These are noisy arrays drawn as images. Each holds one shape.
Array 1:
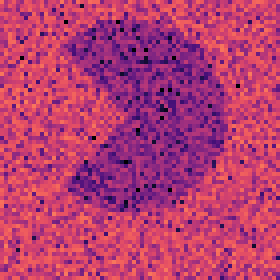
disc with a wedge cut out
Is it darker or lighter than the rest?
darker
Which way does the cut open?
left
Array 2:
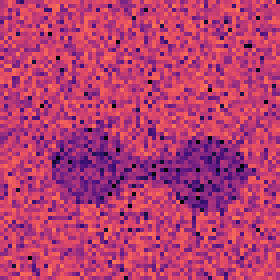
dumbbell
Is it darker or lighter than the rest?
darker
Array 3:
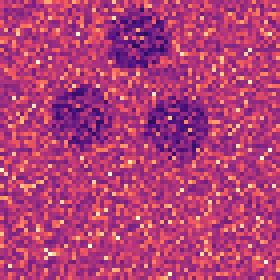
three dots
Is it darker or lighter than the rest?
darker
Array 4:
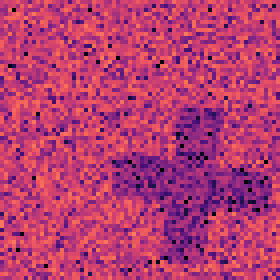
cross
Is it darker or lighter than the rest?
darker
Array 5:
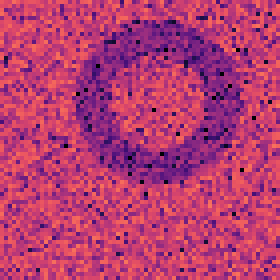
ring
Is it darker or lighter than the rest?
darker
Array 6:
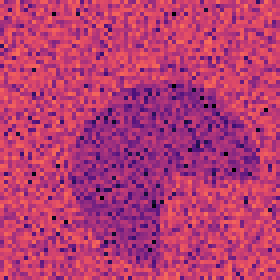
disc with a wedge cut out
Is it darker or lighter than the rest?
darker
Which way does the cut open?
down and right
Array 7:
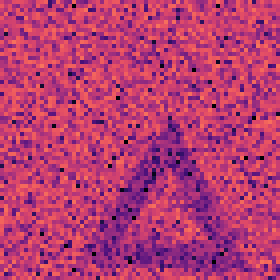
triangle frame
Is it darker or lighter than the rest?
darker
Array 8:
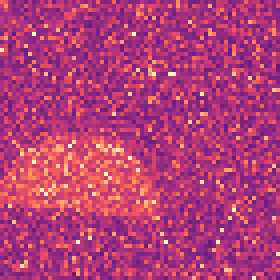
half disc
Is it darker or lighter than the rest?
lighter
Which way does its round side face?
up
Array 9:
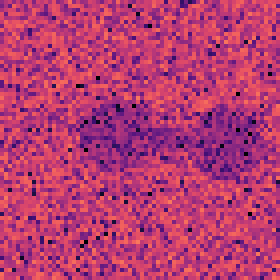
dumbbell
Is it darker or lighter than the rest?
darker
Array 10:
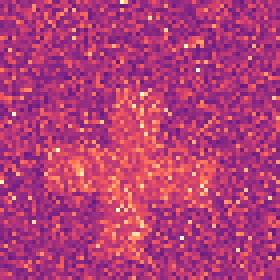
cross
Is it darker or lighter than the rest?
lighter
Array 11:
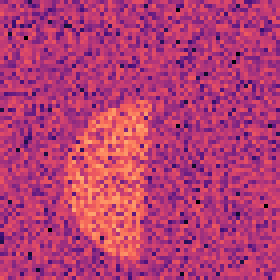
half disc
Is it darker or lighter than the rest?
lighter
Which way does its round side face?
left
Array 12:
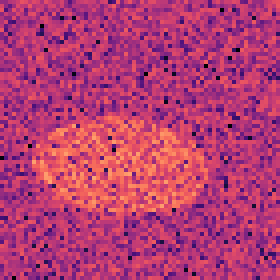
ellipse
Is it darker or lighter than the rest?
lighter
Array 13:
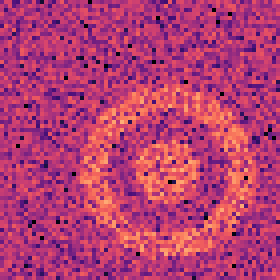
bullseye
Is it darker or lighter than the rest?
lighter
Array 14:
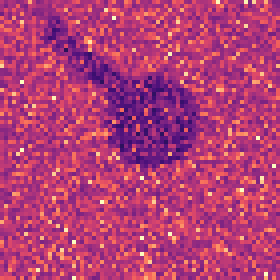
lollipop
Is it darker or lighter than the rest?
darker
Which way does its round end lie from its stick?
down and right
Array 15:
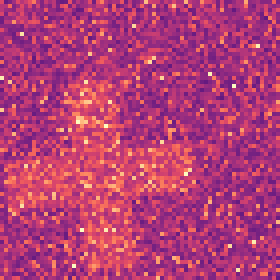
cross
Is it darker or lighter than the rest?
lighter
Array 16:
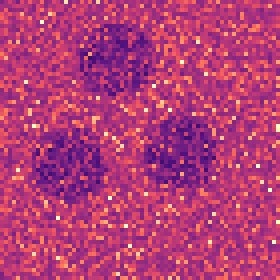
three dots
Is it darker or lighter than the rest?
darker
